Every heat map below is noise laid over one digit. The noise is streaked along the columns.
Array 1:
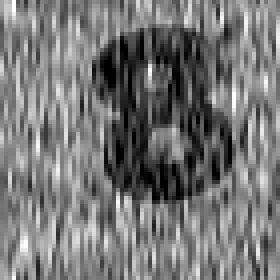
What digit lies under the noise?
8
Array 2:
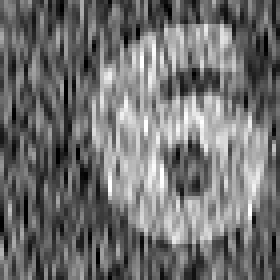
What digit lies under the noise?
6
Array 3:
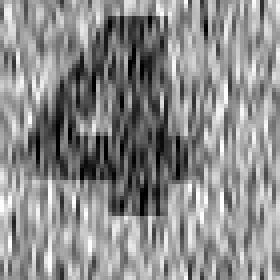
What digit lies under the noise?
4
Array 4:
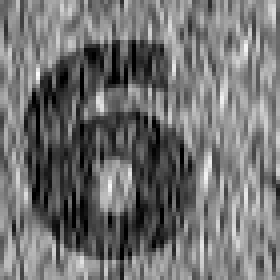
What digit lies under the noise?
6
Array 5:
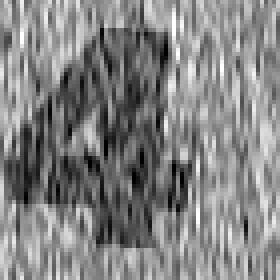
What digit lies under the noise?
4
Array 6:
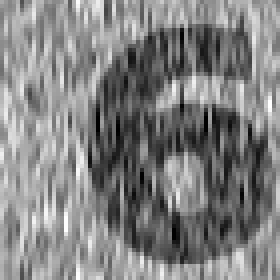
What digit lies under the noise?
6
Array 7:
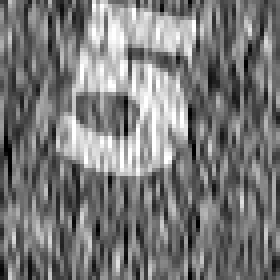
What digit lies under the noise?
5
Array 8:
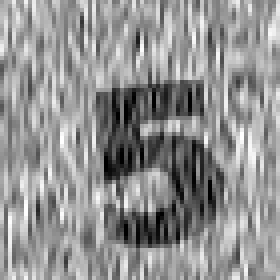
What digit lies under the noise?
5
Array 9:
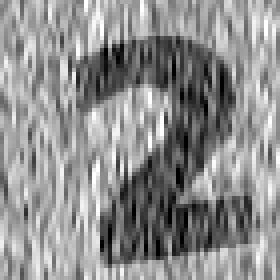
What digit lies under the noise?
2
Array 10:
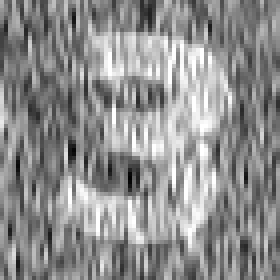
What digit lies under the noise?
3
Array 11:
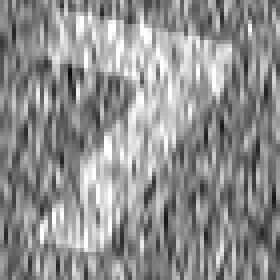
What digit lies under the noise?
7
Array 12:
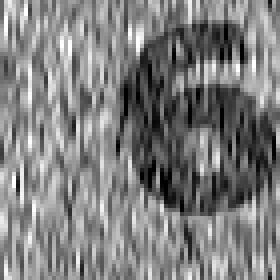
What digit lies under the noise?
6
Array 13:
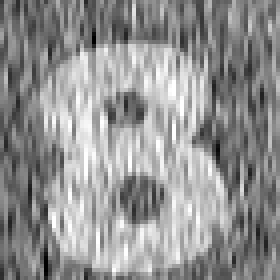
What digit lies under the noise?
8
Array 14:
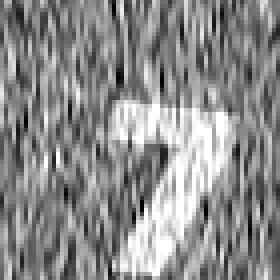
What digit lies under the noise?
7
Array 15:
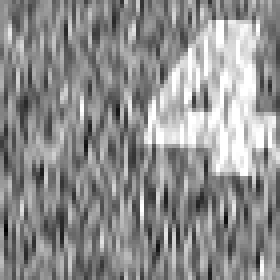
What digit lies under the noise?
4
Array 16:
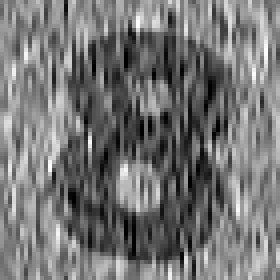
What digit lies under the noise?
8
